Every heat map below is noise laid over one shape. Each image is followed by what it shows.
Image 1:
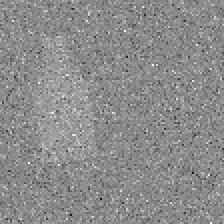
bottle
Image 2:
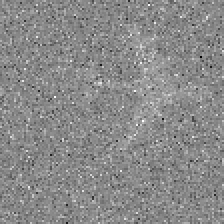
airplane
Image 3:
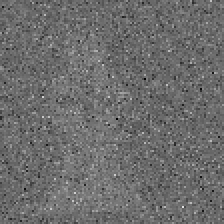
chess bishop
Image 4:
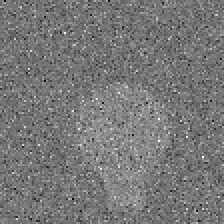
light bulb
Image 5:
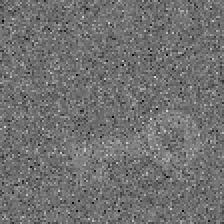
key
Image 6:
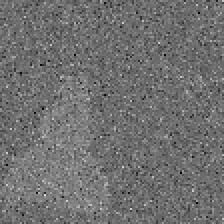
chess pawn
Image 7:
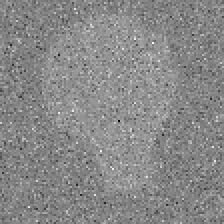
light bulb
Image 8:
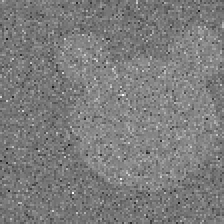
bear's head
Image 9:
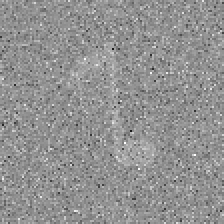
musical note
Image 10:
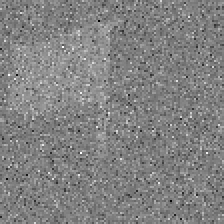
flag
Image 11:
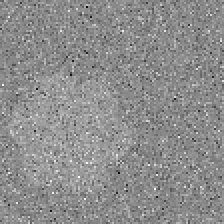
flower
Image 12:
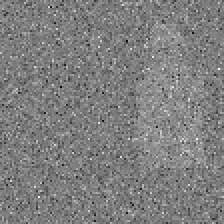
bottle
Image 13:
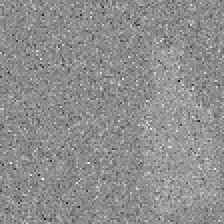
bottle
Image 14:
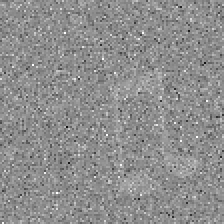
pair of musical notes
